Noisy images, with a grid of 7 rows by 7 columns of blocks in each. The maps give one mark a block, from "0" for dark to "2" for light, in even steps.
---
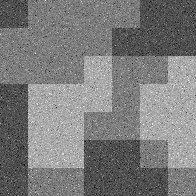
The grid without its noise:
0 1 1 1 1 0 0
1 1 1 1 0 0 0
1 1 1 2 1 1 2
0 2 2 2 1 2 2
0 2 2 1 1 2 2
0 2 2 0 0 1 2
0 1 1 0 0 0 1
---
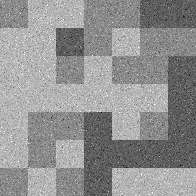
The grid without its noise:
1 2 2 1 1 0 0
2 2 0 1 2 1 1
2 2 1 2 1 1 0
2 2 2 2 2 2 0
2 1 1 0 2 1 0
2 1 2 0 0 0 0
1 2 1 0 2 2 2
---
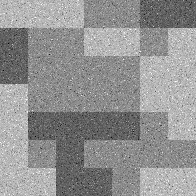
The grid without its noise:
2 2 2 1 1 0 0
0 1 1 2 2 1 2
0 1 1 1 1 2 2
2 1 1 1 1 2 2
2 0 0 0 0 1 2
2 1 0 1 1 1 1
2 2 0 0 1 2 2
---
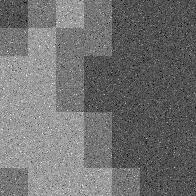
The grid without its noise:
0 1 2 1 0 0 0
1 2 1 1 0 0 0
2 2 1 0 0 0 0
2 2 1 0 0 0 0
2 2 2 1 0 0 0
2 2 2 1 0 0 0
1 2 2 2 1 0 0
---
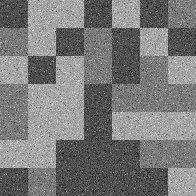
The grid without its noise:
0 2 2 0 2 0 1
1 2 0 1 0 2 0
2 0 2 1 0 1 2
1 2 2 0 1 1 1
1 2 2 0 2 2 2
2 2 0 0 0 1 1
0 1 0 0 0 0 2
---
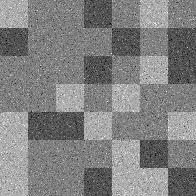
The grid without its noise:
2 1 1 0 1 2 1
0 1 1 1 0 1 0
1 1 1 0 1 2 0
1 1 2 1 2 1 1
2 0 0 2 1 1 2
2 1 1 1 2 0 1
2 1 1 0 2 2 0
